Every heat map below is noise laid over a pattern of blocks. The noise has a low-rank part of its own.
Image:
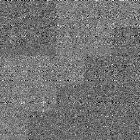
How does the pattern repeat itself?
mirrored about the diagonal from the top left
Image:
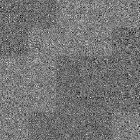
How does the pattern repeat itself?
mirrored about the diagonal from the top left
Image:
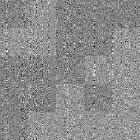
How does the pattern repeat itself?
mirrored about the diagonal from the top left
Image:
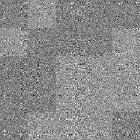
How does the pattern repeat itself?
mirrored about the diagonal from the top left
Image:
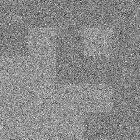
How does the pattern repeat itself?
mirrored about the diagonal from the bottom left
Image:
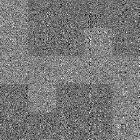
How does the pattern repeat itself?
the same after a half turn
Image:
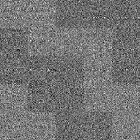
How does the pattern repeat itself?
mirrored about the diagonal from the bottom left
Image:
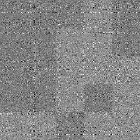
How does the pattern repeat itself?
no symmetry
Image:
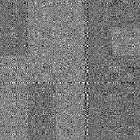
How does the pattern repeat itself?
no symmetry
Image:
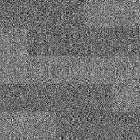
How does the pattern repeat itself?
the same after a half turn
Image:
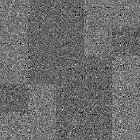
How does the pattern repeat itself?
the same after a half turn
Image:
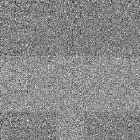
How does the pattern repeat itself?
left and right mirror each other
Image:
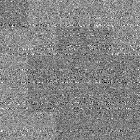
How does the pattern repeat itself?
mirrored about the diagonal from the top left
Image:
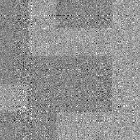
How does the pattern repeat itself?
no symmetry
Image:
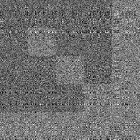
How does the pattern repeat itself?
mirrored about the diagonal from the top left
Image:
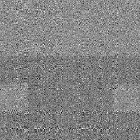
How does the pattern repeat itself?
left and right mirror each other
